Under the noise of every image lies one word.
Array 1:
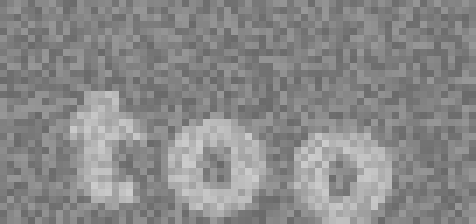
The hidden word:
too
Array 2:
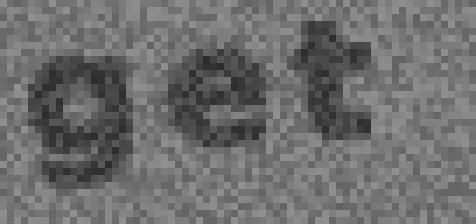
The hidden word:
get
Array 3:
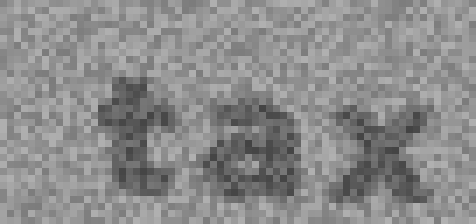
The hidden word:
tax
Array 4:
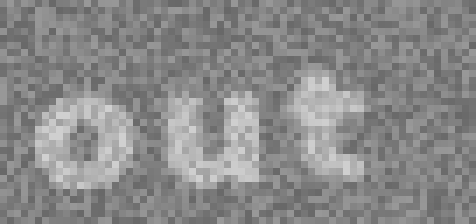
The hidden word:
out
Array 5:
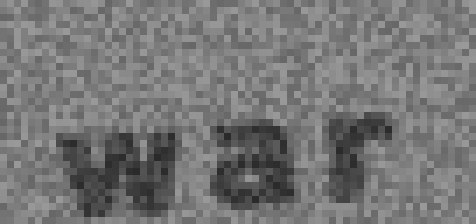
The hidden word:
war
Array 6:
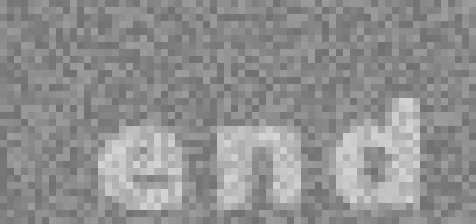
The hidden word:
end
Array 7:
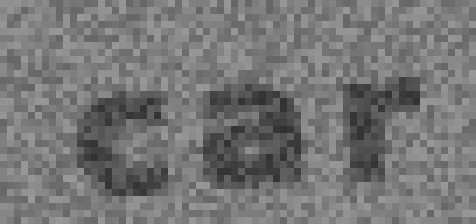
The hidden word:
car
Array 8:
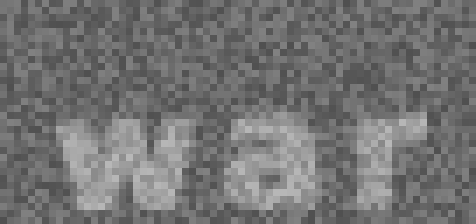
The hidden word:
war
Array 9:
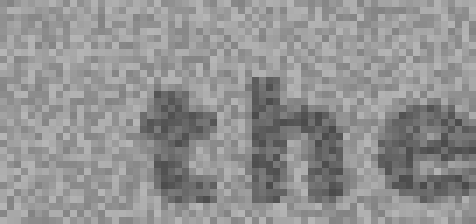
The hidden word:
the
